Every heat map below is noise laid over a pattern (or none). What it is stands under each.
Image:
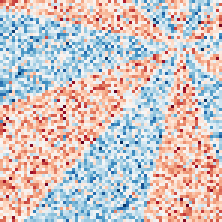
spokes from one point
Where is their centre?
top right
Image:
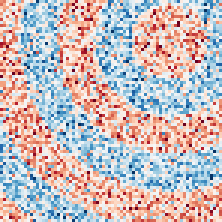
rings round one point
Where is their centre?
top right
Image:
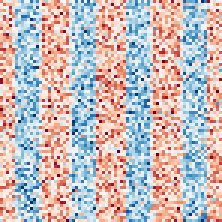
vertical stripes
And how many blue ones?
4
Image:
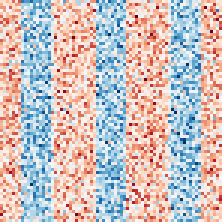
vertical stripes
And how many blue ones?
3
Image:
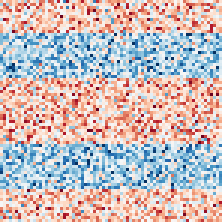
horizontal stripes
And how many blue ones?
2
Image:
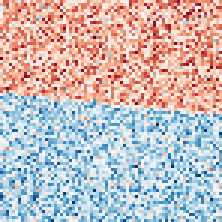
a sharp edge
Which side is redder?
top
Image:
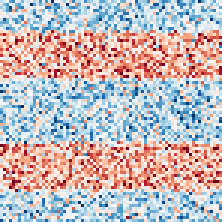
horizontal stripes
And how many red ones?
2
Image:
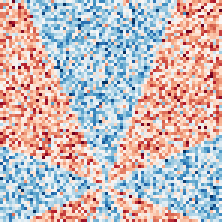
spokes from one point
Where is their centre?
bottom middle
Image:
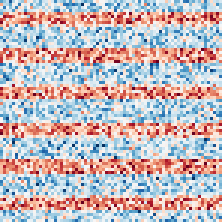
horizontal stripes
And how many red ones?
6
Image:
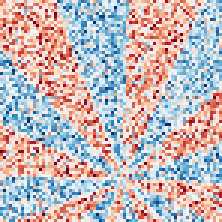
spokes from one point
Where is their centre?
bottom middle
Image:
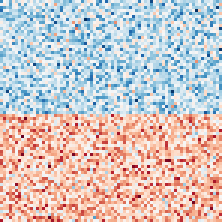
a sharp edge
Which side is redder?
bottom
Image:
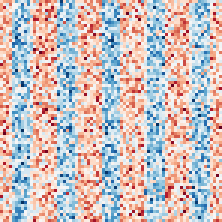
vertical stripes
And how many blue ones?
5
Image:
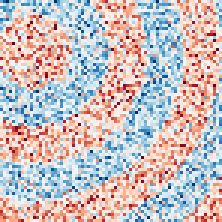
rings round one point
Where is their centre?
top left
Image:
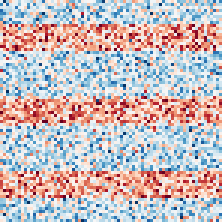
horizontal stripes
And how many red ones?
3
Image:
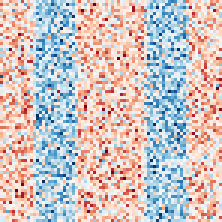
vertical stripes
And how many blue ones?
2
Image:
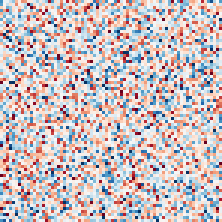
only noise
